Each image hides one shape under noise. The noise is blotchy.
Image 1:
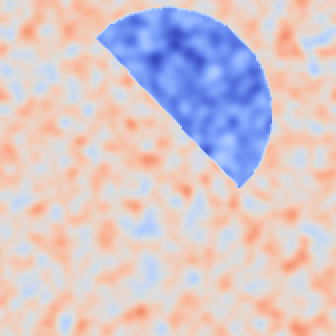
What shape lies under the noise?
half disc
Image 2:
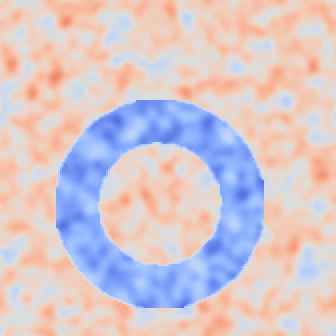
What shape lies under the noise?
ring
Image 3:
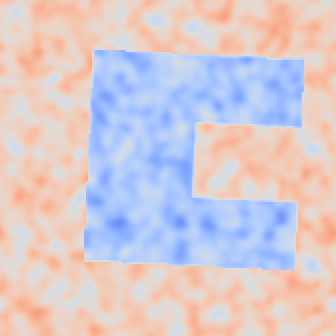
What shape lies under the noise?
square with a notch
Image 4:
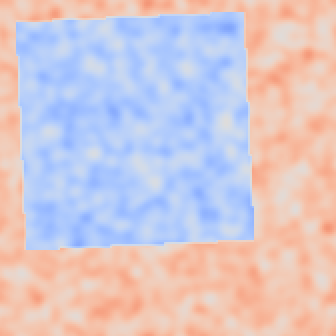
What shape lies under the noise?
square
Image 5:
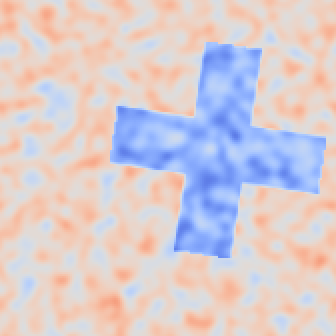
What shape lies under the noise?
cross
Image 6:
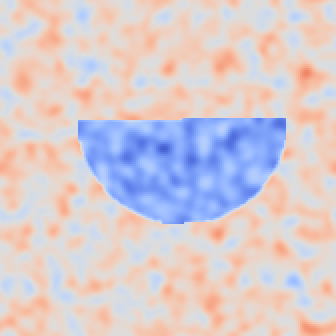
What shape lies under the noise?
half disc
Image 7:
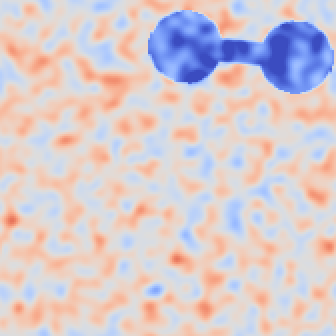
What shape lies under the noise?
dumbbell
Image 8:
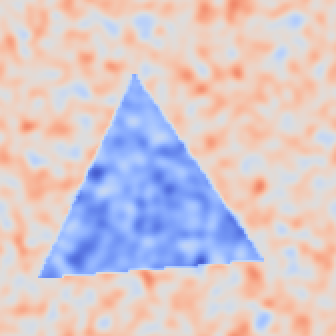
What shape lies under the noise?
triangle
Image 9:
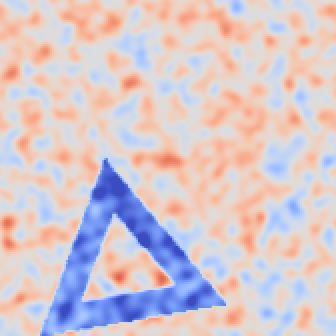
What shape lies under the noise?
triangle frame
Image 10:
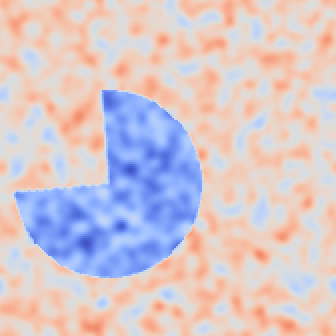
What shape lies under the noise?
disc with a wedge cut out
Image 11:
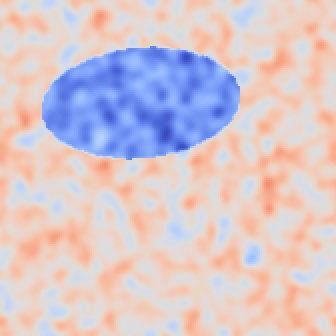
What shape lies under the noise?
ellipse
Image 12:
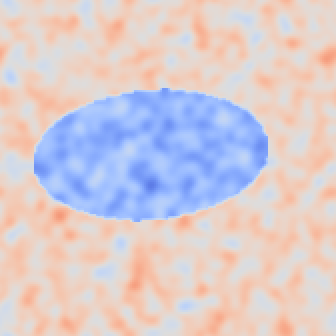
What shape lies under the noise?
ellipse
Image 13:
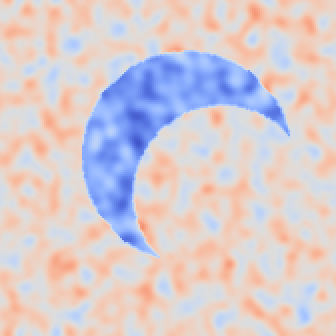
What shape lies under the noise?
crescent
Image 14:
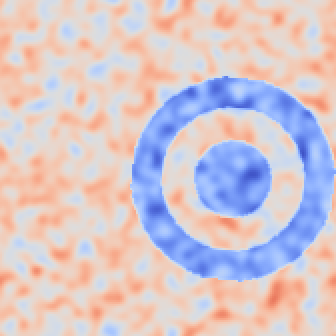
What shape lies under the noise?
bullseye
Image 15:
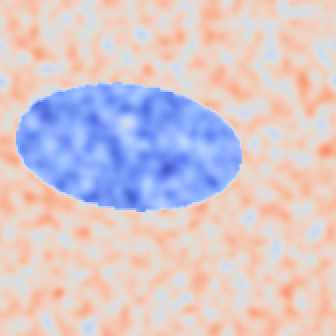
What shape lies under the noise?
ellipse
